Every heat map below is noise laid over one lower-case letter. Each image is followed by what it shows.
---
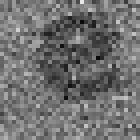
e
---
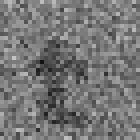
t
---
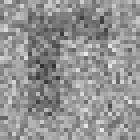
r
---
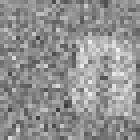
n
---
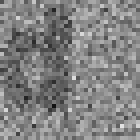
d
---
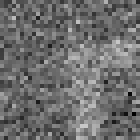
r
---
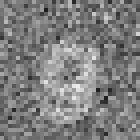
g
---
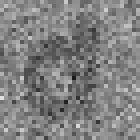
d
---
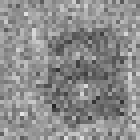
a
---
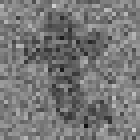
t
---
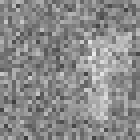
f
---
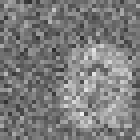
a
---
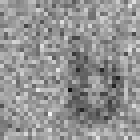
b
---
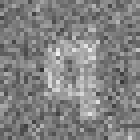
q
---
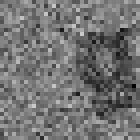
g
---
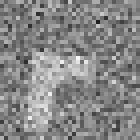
r
